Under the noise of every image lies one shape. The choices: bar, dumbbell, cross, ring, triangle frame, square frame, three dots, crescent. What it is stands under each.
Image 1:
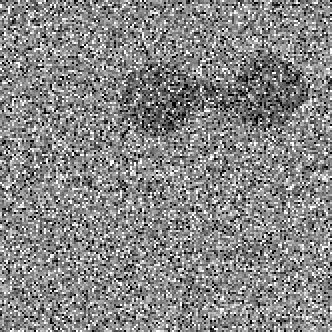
dumbbell
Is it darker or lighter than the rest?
darker
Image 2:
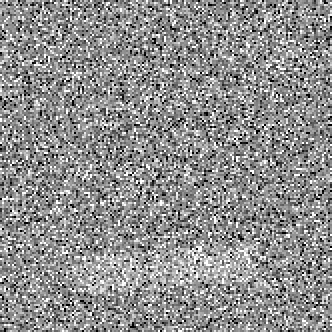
bar
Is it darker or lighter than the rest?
lighter
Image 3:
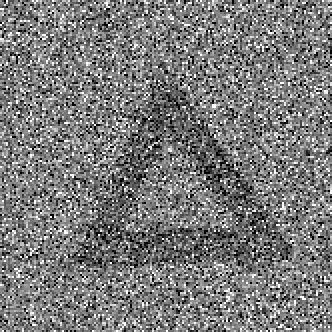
triangle frame
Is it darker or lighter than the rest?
darker
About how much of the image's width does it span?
two thirds
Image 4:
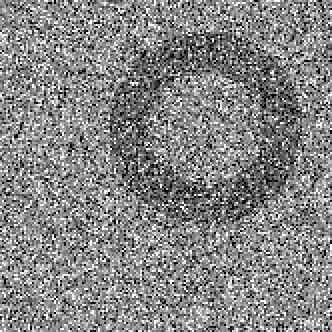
ring
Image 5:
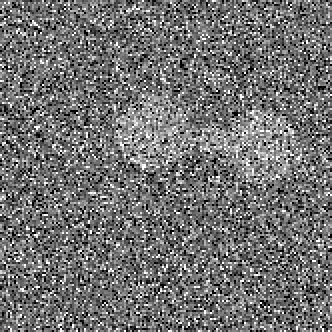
dumbbell
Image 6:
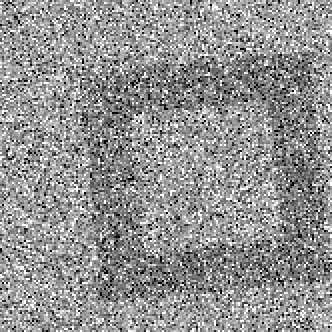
square frame
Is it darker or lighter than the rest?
darker
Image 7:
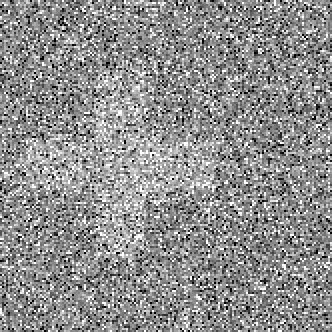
cross
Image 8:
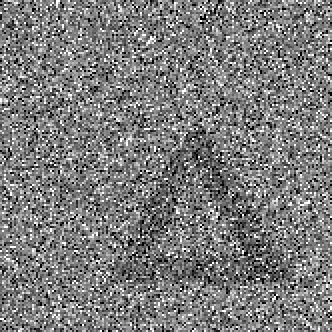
triangle frame
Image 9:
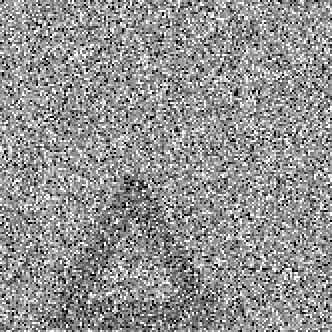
triangle frame
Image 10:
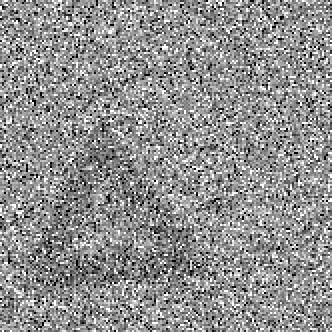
triangle frame
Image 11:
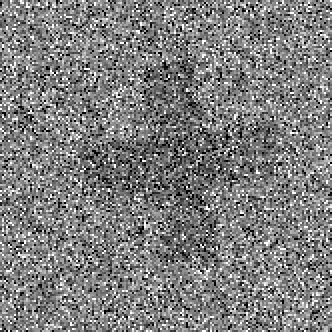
cross
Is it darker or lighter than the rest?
darker
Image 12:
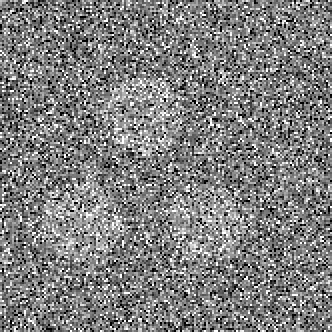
three dots
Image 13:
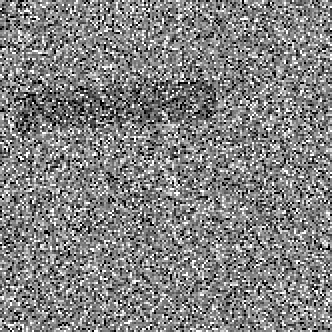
bar
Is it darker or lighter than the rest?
darker
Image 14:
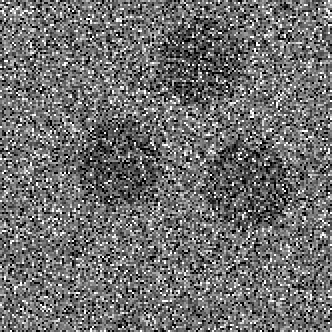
three dots
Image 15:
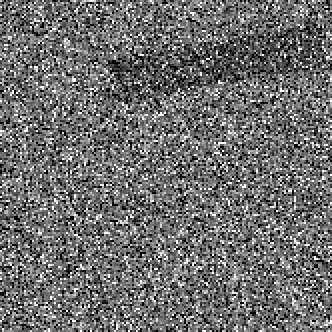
bar
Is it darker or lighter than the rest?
darker
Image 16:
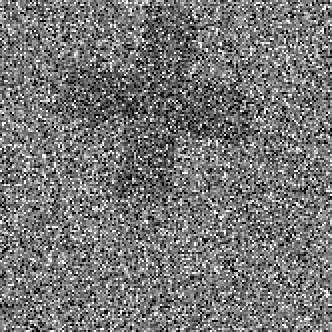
cross
